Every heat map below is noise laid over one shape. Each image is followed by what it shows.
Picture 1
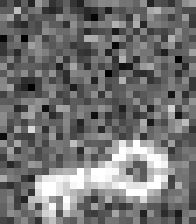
key
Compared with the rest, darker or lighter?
lighter
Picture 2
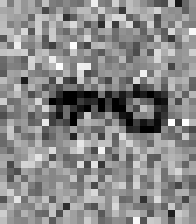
key
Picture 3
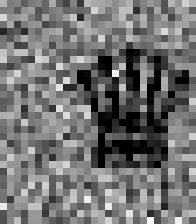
chess queen
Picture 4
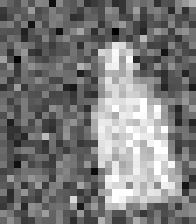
bottle
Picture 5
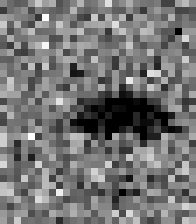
umbrella
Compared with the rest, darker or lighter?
darker
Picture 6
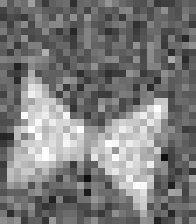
bow tie
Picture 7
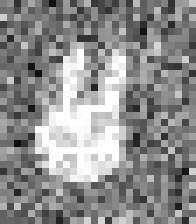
rabbit's head
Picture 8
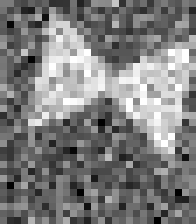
bow tie
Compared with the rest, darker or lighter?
lighter
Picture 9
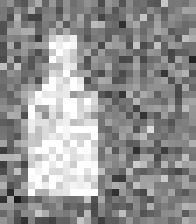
bottle
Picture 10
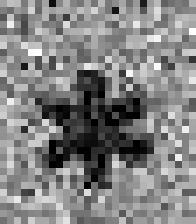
asterisk
